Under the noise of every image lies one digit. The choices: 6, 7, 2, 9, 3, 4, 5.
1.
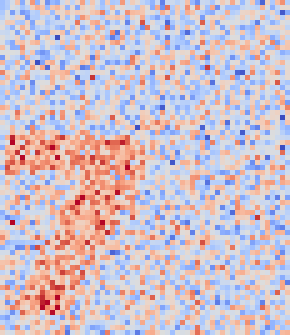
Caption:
red 7
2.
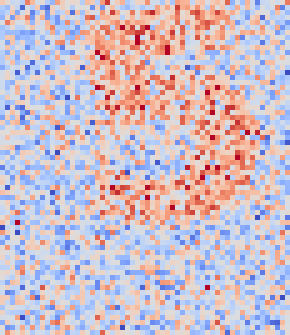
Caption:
red 5
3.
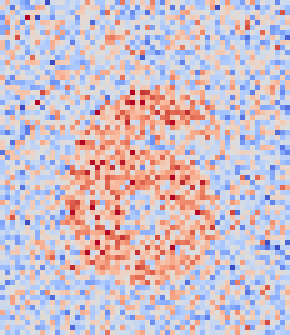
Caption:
red 6
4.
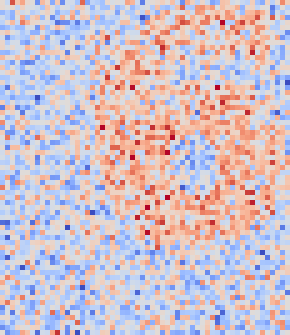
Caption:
red 6
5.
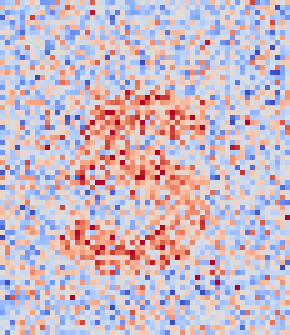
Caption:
red 5
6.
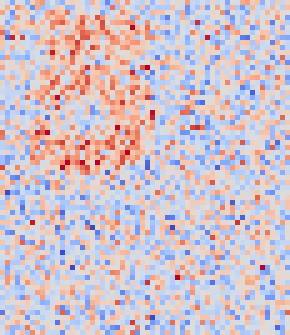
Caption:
red 5
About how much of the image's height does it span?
half
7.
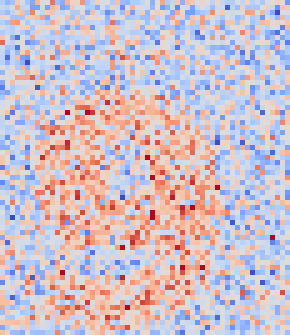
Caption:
red 9
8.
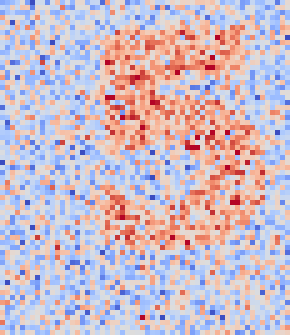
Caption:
red 5
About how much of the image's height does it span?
two thirds
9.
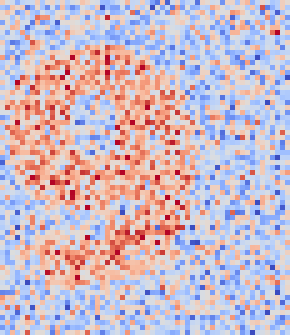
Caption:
red 9
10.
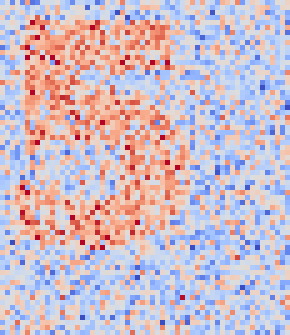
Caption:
red 5
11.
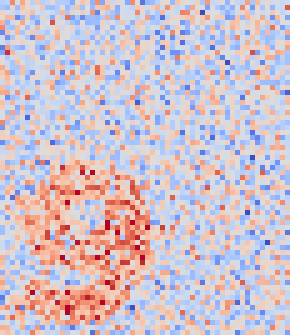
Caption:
red 9
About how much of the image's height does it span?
half
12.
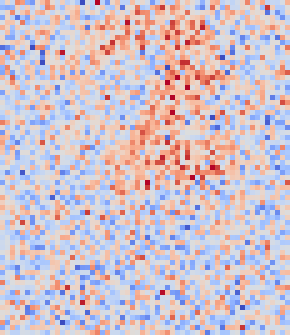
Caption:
red 2
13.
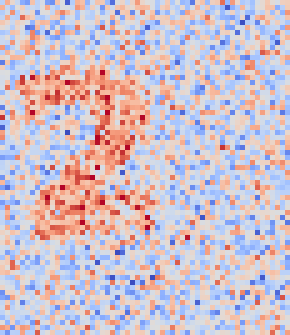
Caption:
red 2
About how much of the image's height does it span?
half
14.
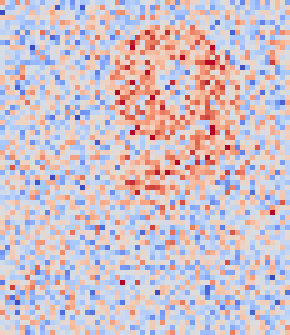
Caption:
red 9
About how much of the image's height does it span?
half
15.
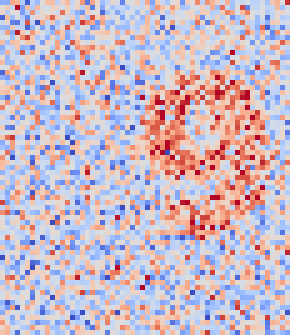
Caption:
red 9
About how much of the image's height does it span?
half
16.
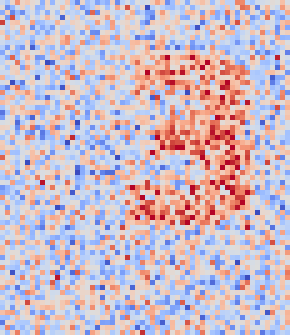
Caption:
red 3
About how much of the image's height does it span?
half
